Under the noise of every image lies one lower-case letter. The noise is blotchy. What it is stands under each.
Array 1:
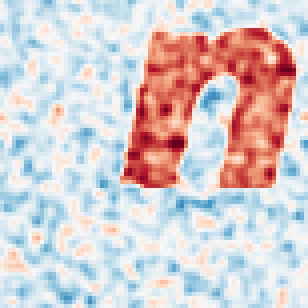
n
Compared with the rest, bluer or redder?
redder
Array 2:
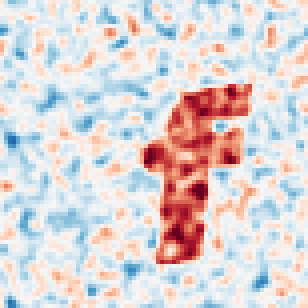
f
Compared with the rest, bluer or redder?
redder
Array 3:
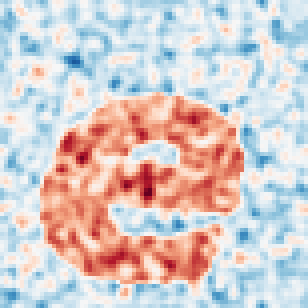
e
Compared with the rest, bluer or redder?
redder
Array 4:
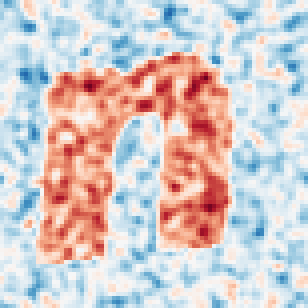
n
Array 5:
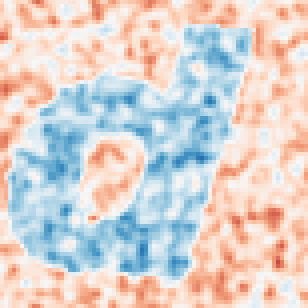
d
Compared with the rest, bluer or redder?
bluer
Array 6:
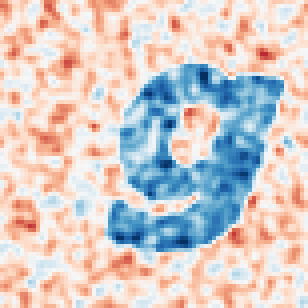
g
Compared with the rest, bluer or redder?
bluer
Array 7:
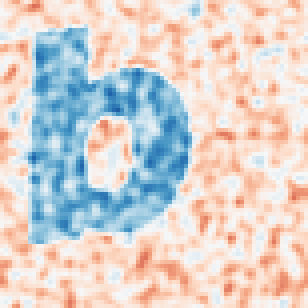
b
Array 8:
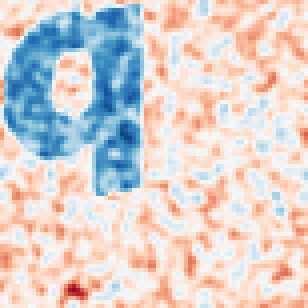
q
